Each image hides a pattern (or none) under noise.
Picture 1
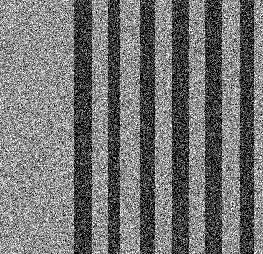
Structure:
bands of columns
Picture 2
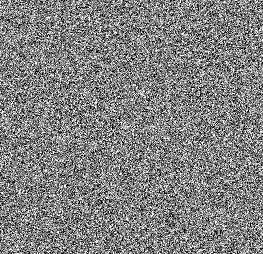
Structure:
only noise
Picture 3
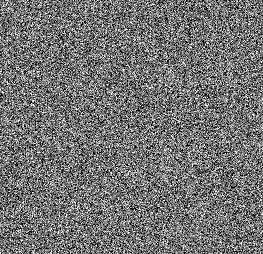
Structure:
only noise
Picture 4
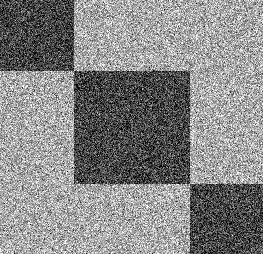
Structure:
blocks along the diagonal
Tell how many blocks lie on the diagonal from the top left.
3
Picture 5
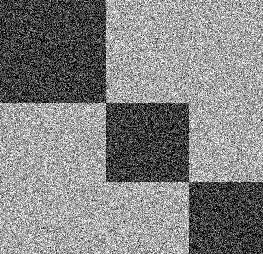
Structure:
blocks along the diagonal
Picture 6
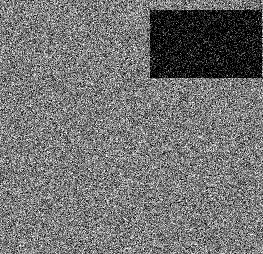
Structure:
one block
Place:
top right
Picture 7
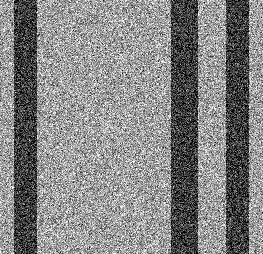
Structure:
bands of columns
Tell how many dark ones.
3
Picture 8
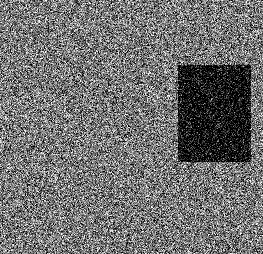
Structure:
one block
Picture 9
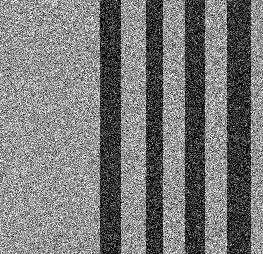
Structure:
bands of columns
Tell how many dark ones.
4
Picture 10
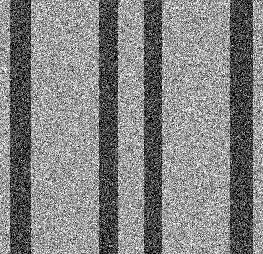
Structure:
bands of columns
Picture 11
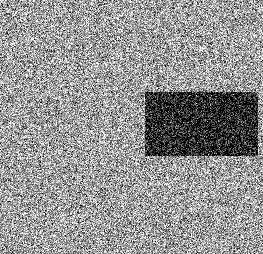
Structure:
one block
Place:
middle right
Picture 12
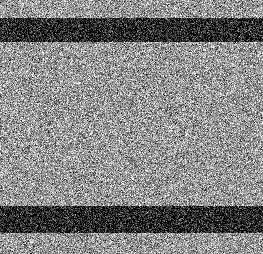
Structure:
bands of rows
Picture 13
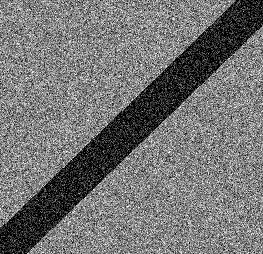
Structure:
a diagonal band
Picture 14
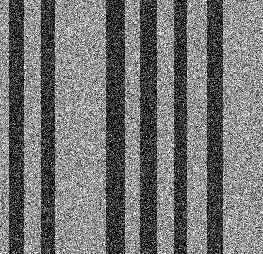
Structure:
bands of columns
